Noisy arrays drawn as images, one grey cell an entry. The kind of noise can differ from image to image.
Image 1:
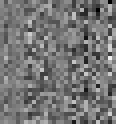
columns of uneven size
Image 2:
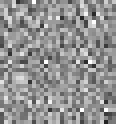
low rank plus noise
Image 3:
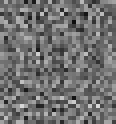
low rank plus noise
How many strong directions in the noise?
three or four
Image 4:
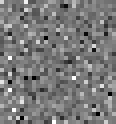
heavy tails
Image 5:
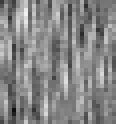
streaked along the columns
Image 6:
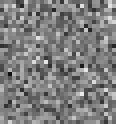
independent entries
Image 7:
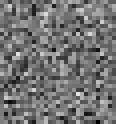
low rank plus noise
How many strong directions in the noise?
five to eight
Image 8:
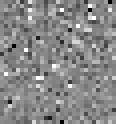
heavy tails
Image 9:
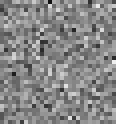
independent entries
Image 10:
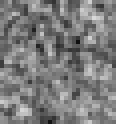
blotchy
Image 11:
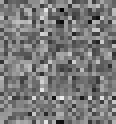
low rank plus noise
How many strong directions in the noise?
two
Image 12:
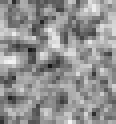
blotchy
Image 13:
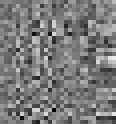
low rank plus noise
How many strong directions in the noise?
two
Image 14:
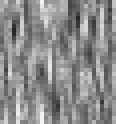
streaked along the columns
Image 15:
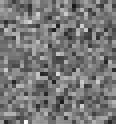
low rank plus noise
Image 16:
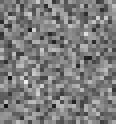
independent entries
